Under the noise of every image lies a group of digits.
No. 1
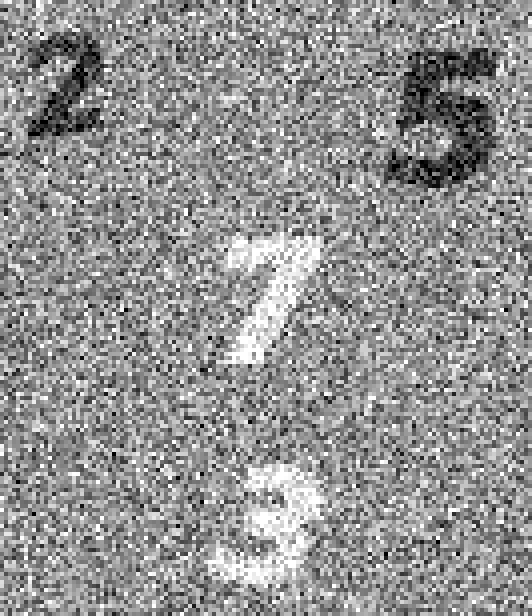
top left: dark 2; top right: dark 5; centre: light 7; bottom middle: light 3
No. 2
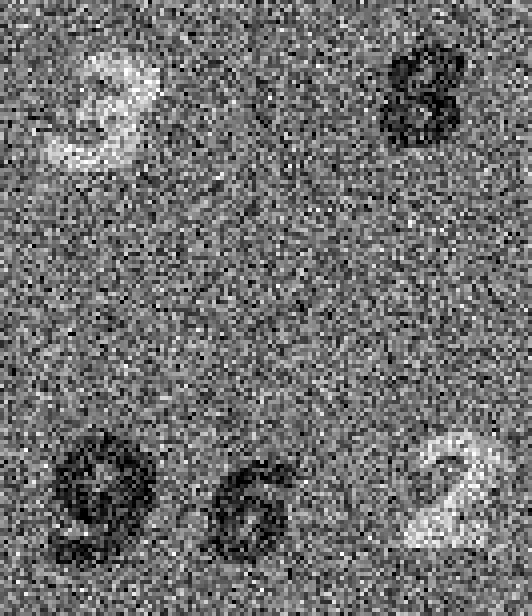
top left: light 3; top right: dark 8; bottom left: dark 9; bottom middle: dark 6; bottom right: light 2
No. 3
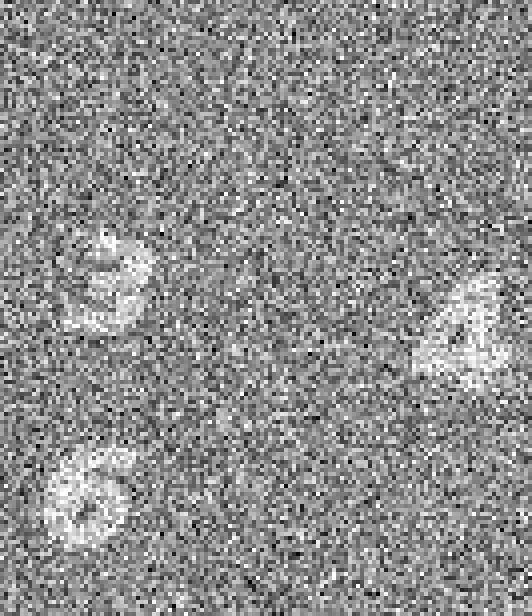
middle left: light 3; middle right: light 4; bottom left: light 6
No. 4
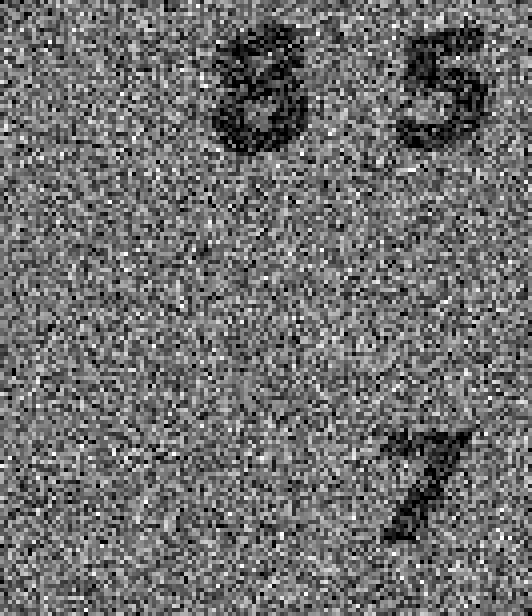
top middle: dark 8; top right: dark 5; bottom right: dark 7
